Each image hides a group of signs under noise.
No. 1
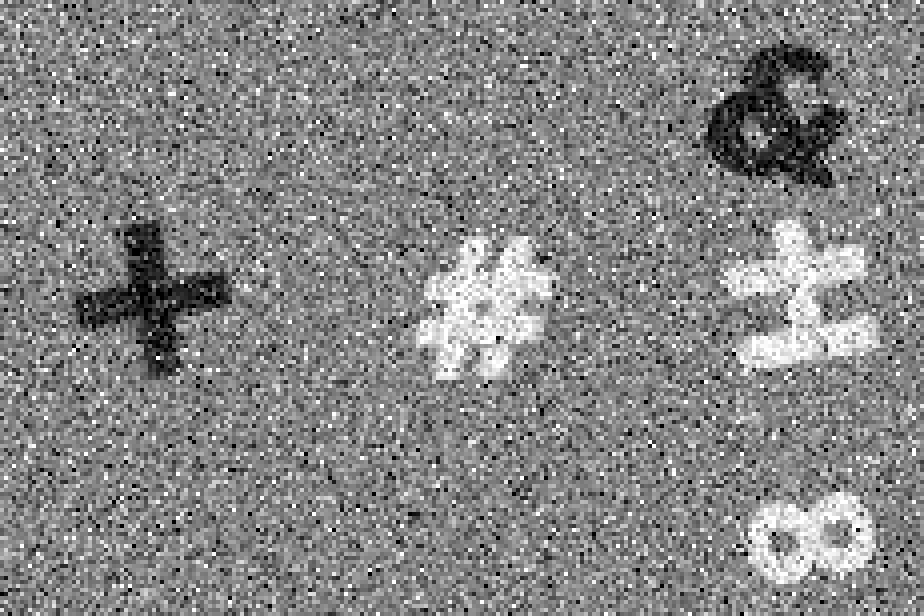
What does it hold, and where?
top right: dark ampersand; middle left: dark plus sign; centre: light hash sign; middle right: light plus-minus sign; bottom right: light infinity sign
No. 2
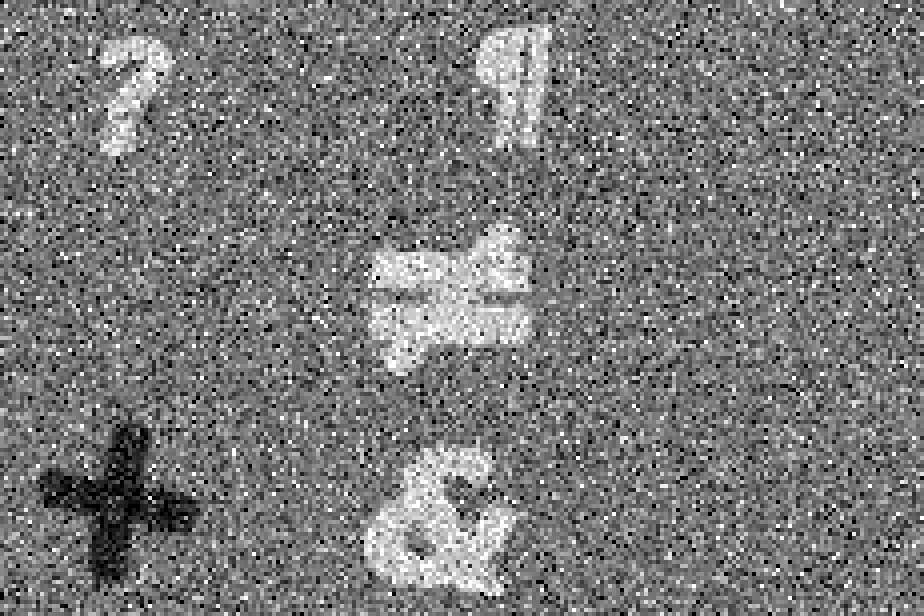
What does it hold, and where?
top left: light question mark; top middle: light pilcrow; centre: light not-equal sign; bottom left: dark plus sign; bottom middle: light ampersand
